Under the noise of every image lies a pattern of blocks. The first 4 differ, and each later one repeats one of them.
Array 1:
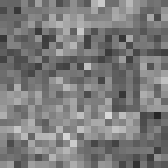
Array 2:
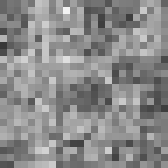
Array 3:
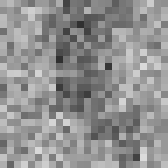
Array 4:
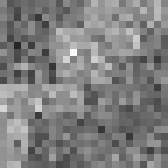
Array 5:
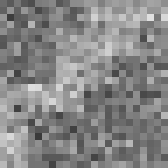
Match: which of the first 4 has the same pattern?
4
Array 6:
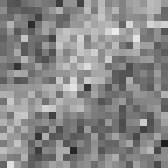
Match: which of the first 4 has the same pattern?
4
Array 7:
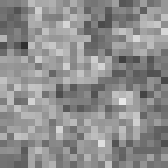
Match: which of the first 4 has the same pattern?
2
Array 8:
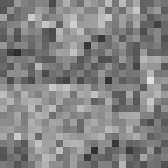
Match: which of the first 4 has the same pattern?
1
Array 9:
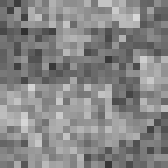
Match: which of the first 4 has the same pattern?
1
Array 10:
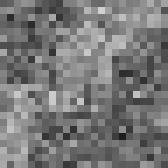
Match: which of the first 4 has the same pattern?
4
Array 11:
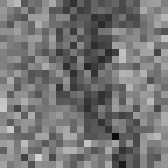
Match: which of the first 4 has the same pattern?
3
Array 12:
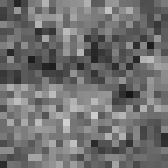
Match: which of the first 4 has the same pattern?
1
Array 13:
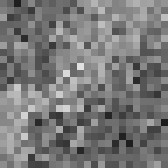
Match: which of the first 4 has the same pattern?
4
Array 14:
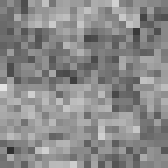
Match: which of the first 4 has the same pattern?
1
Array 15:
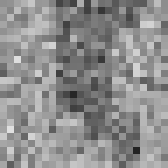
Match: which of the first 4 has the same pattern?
3
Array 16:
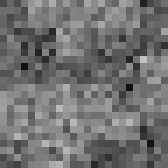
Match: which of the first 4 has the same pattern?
1
